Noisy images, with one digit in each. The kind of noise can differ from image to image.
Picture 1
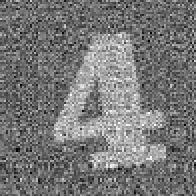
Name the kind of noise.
low rank plus noise
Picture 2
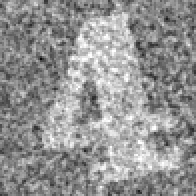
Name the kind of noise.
blotchy
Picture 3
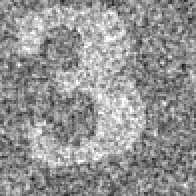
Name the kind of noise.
blotchy
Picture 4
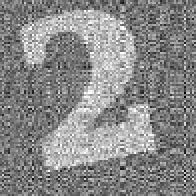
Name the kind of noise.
low rank plus noise
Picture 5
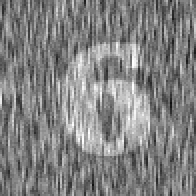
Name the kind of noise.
streaked along the columns
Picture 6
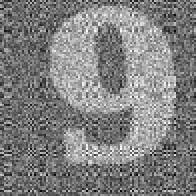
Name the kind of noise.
low rank plus noise
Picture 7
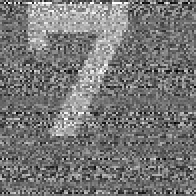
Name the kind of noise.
rows of uneven size
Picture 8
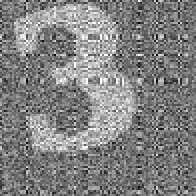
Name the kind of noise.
low rank plus noise
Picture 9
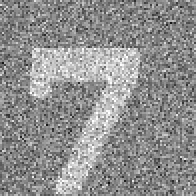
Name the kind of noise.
independent entries
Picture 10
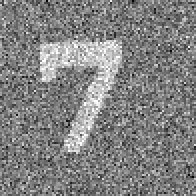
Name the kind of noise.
independent entries
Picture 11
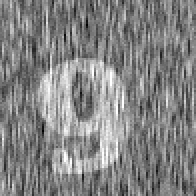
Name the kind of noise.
streaked along the columns
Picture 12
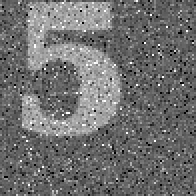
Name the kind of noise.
heavy tails
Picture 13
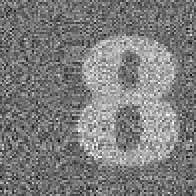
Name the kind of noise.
low rank plus noise
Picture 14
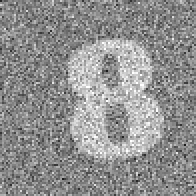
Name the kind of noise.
independent entries
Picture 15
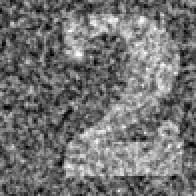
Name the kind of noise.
blotchy
